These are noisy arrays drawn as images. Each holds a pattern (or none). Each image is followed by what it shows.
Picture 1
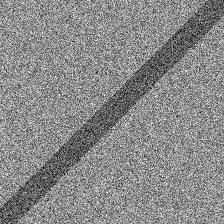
a diagonal band
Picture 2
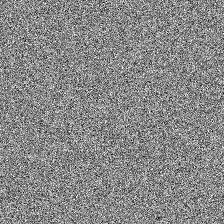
only noise
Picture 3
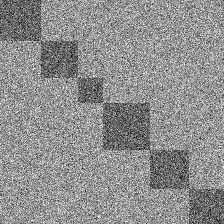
blocks along the diagonal
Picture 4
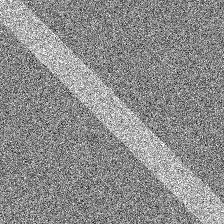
a diagonal band
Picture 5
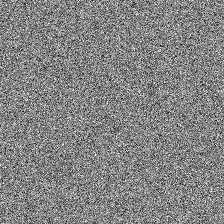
only noise
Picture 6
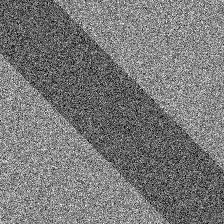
a diagonal band
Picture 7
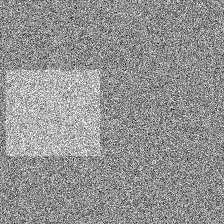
one block
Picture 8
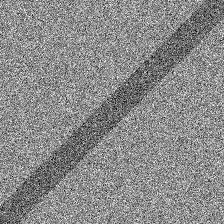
a diagonal band
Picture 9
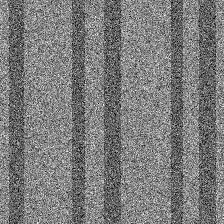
bands of columns
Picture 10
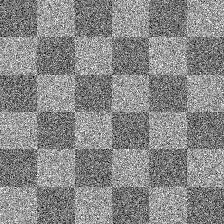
a checkerboard
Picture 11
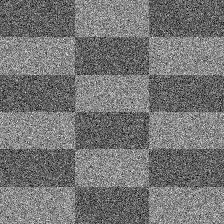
a checkerboard
